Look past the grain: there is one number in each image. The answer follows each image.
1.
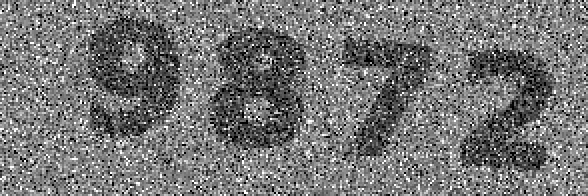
9872
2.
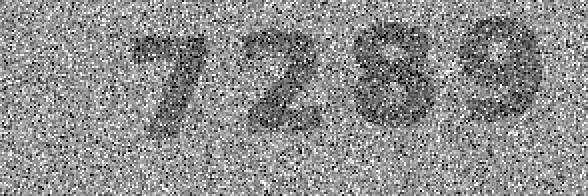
7289
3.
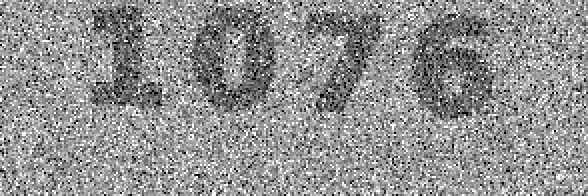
1076
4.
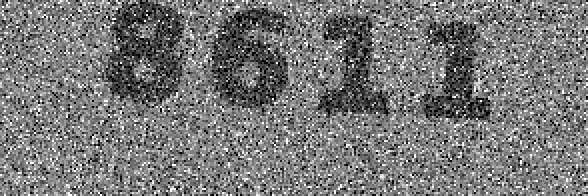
8611
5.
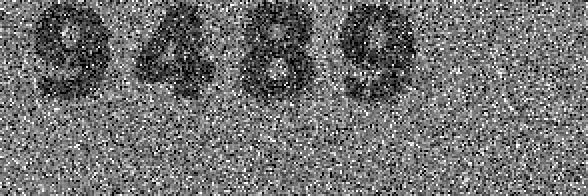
9489
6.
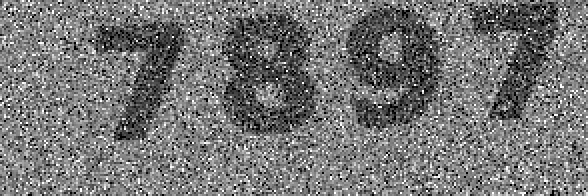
7897
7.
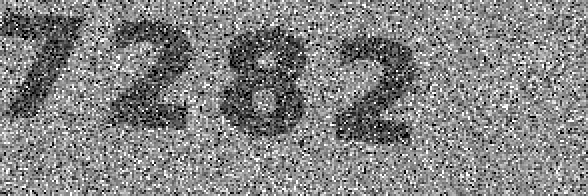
7282
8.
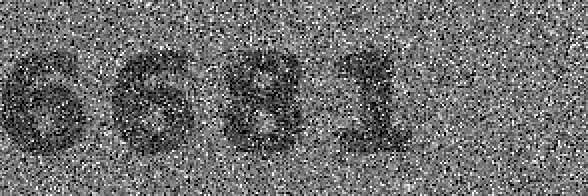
6681
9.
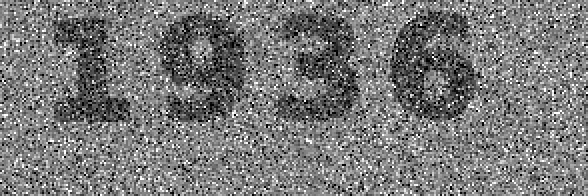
1936
